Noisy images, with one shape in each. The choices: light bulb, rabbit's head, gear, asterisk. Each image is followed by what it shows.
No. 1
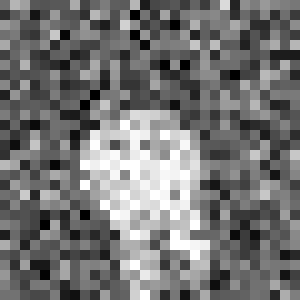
rabbit's head
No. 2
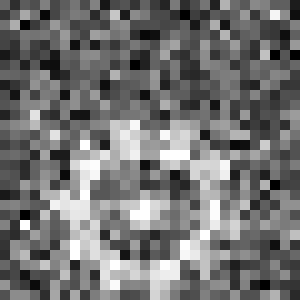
gear
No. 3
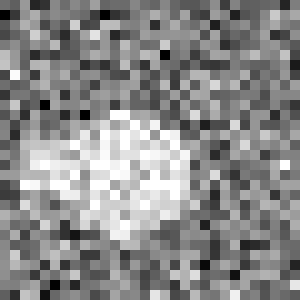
light bulb
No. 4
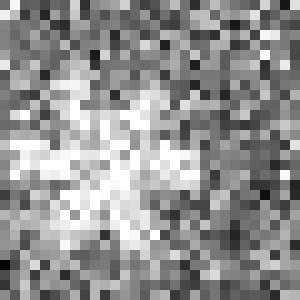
asterisk
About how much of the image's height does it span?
two thirds
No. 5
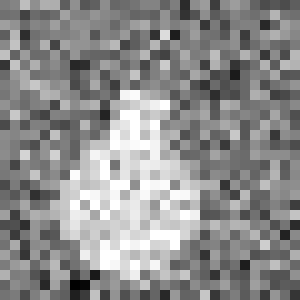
light bulb
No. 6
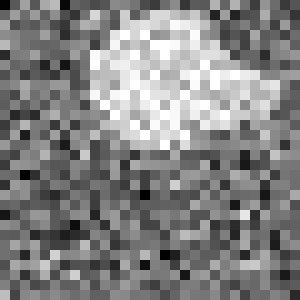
light bulb
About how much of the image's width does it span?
two thirds
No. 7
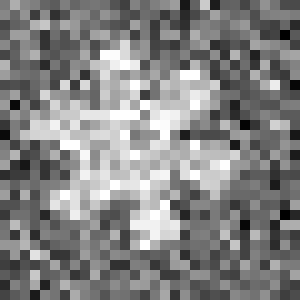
asterisk
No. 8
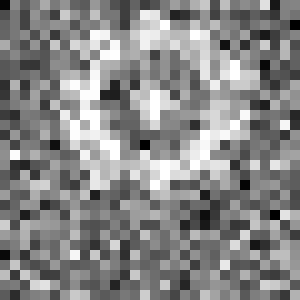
gear
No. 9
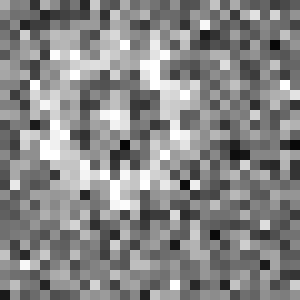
gear
